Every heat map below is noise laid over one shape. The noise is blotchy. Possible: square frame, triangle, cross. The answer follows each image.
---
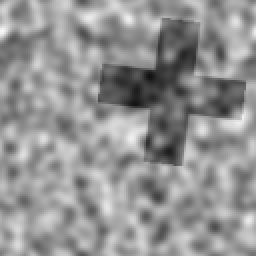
cross
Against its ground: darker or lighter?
darker
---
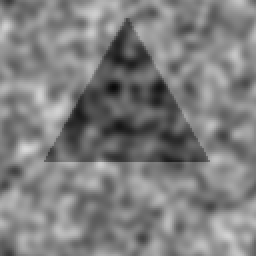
triangle
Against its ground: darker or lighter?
darker
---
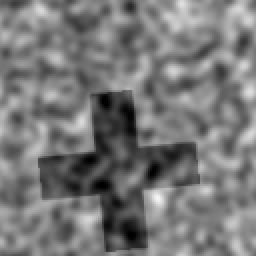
cross
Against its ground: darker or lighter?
darker
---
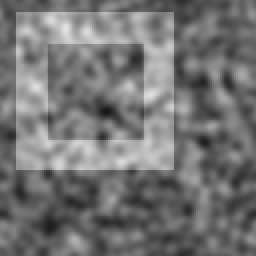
square frame
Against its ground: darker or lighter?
lighter
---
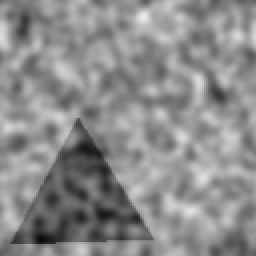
triangle
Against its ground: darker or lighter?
darker
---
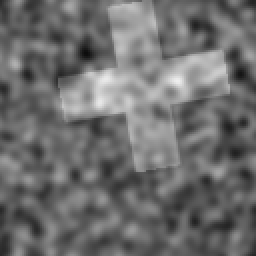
cross
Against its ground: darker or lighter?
lighter
